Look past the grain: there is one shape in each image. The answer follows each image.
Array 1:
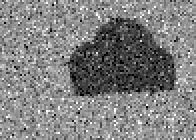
cloud
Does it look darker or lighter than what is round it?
darker
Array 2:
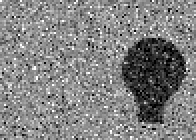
light bulb
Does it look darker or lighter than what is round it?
darker
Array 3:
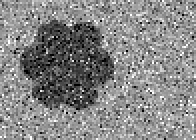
flower
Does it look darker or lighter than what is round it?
darker
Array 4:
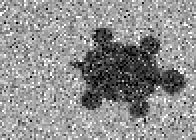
turtle
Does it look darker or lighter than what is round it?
darker
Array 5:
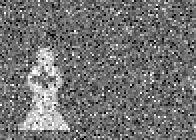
chess bishop
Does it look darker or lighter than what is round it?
lighter
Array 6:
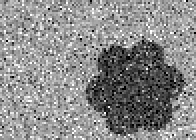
flower
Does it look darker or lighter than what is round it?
darker
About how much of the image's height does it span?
two thirds
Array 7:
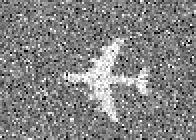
airplane
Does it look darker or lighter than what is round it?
lighter
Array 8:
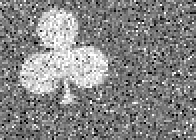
club
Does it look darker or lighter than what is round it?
lighter
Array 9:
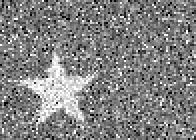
star
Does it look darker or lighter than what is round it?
lighter
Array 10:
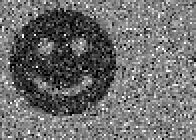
smiling face
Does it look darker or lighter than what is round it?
darker
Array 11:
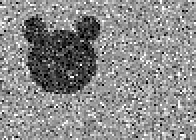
bear's head
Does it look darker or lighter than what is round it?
darker
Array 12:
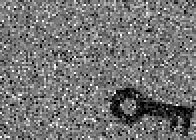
key
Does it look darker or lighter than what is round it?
darker
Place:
bottom right
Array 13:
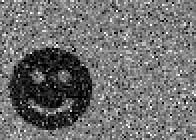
smiling face
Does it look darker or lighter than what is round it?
darker
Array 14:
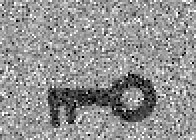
key
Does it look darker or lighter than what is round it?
darker
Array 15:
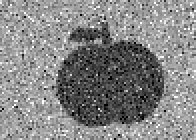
apple
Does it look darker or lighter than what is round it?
darker
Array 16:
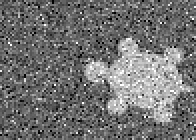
turtle
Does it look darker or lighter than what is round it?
lighter
